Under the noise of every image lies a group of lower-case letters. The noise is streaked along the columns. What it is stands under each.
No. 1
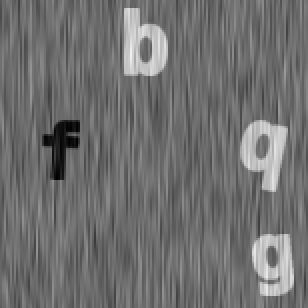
top middle: light b; middle left: dark f; middle right: light q; bottom right: light g
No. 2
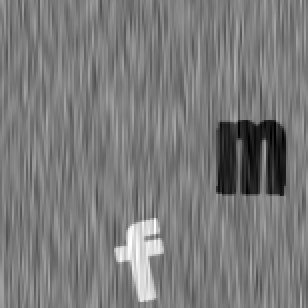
middle right: dark m; bottom middle: light f
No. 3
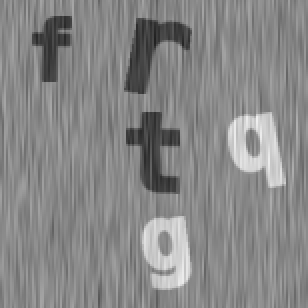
top left: dark f; top middle: dark r; centre: dark t; middle right: light q; bottom middle: light g
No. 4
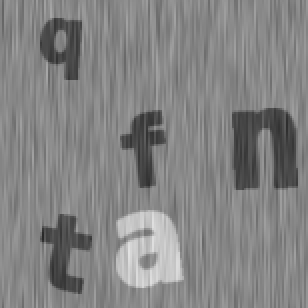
top left: dark q; centre: dark f; middle right: dark n; bottom left: dark t; bottom middle: light a
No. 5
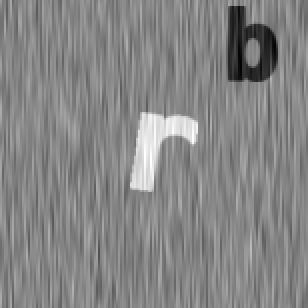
top right: dark b; centre: light r
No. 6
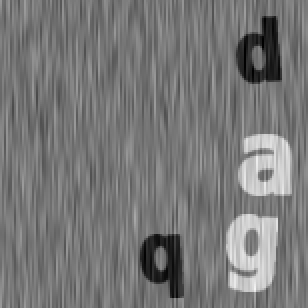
top right: dark d; middle right: light a; bottom middle: dark q; bottom right: light g
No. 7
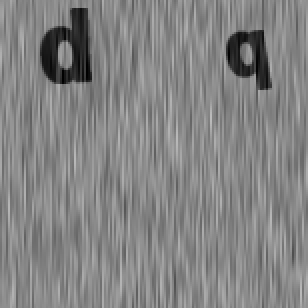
top left: dark d; top right: dark q
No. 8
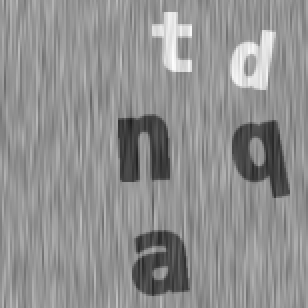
top middle: light t; top right: light d; centre: dark n; middle right: dark q; bottom middle: dark a
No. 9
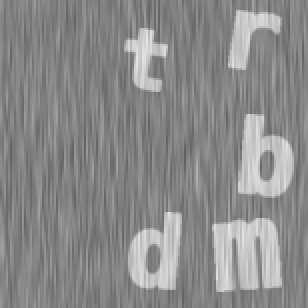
top middle: light t; top right: light r; middle right: light b; bottom middle: light d; bottom right: light m
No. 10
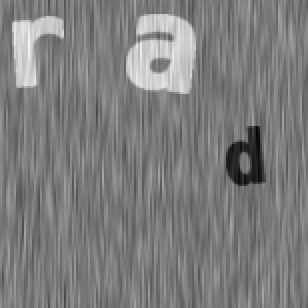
top left: light r; top middle: light a; middle right: dark d
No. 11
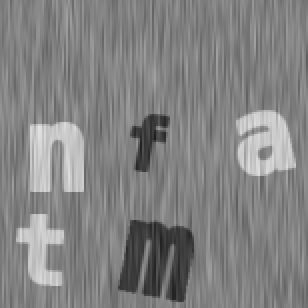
middle left: light n; centre: dark f; middle right: light a; bottom left: light t; bottom middle: dark m
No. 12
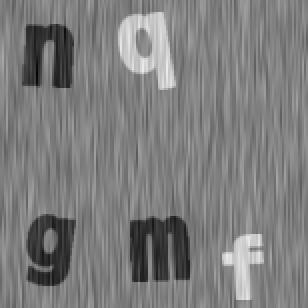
top left: dark n; top middle: light q; bottom left: dark g; bottom middle: dark m; bottom right: light f
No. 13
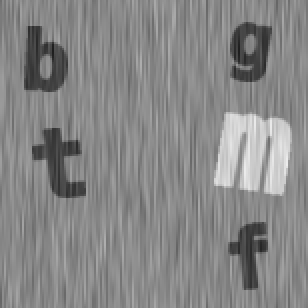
top left: dark b; top right: dark g; middle left: dark t; middle right: light m; bottom right: dark f
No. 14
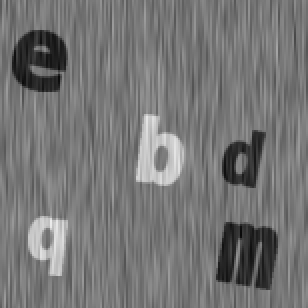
top left: dark e; centre: light b; middle right: dark d; bottom left: light q; bottom right: dark m
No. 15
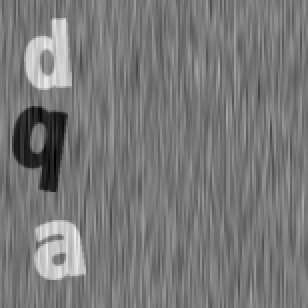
top left: light d; middle left: dark q; bottom left: light a
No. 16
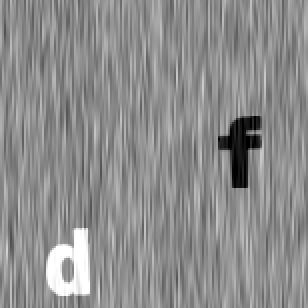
middle right: dark f; bottom left: light d
